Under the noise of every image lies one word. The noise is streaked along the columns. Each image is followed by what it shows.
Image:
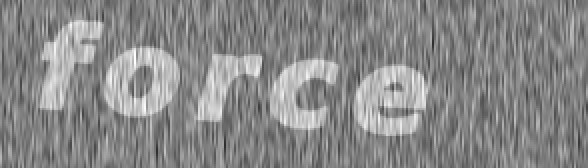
force
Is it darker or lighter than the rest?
lighter
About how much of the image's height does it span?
two thirds
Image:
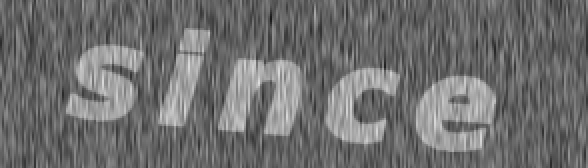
since
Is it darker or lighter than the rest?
lighter
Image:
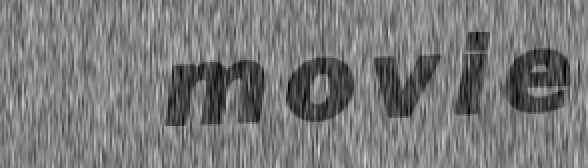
movie
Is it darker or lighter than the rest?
darker
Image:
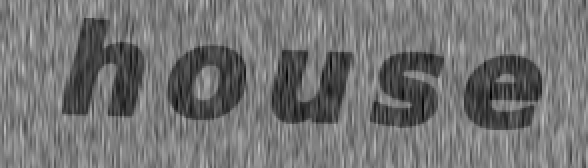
house
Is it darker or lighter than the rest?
darker
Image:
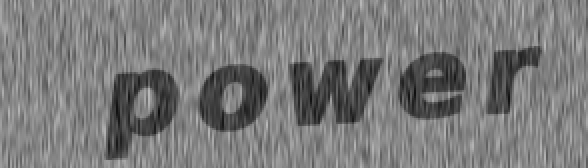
power
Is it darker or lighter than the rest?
darker
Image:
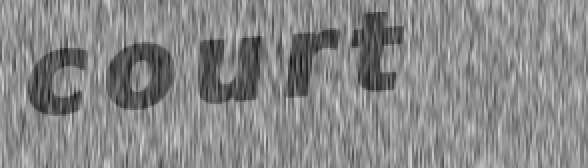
court
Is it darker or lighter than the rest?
darker
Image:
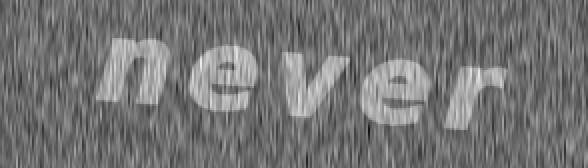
never
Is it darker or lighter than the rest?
lighter
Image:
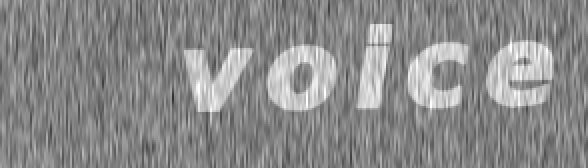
voice
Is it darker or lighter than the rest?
lighter
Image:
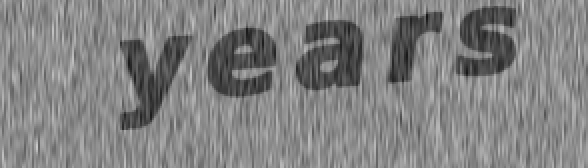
years
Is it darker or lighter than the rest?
darker
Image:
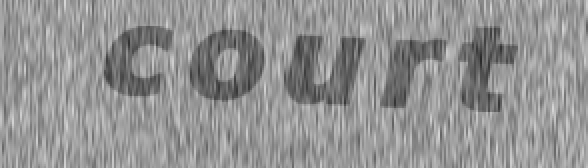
court
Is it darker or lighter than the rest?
darker
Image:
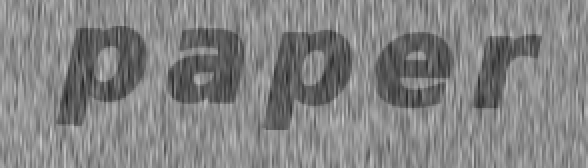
paper
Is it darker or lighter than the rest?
darker
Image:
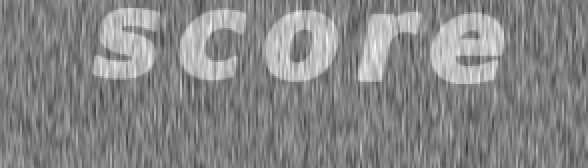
score
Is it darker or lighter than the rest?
lighter
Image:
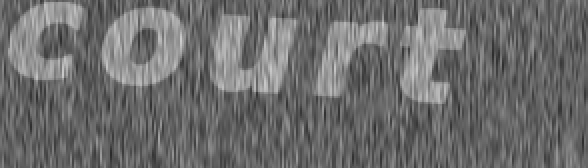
court
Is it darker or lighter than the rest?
lighter
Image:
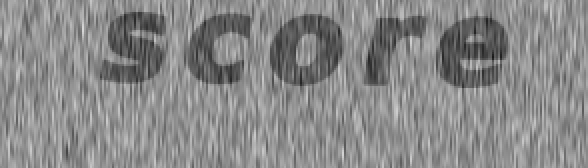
score
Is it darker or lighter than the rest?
darker
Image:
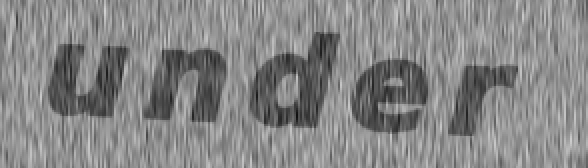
under
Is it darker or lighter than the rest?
darker
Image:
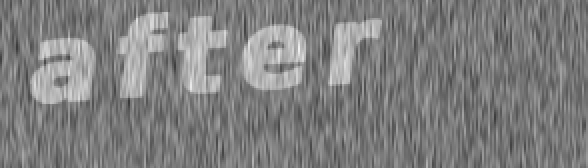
after
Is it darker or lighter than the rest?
lighter
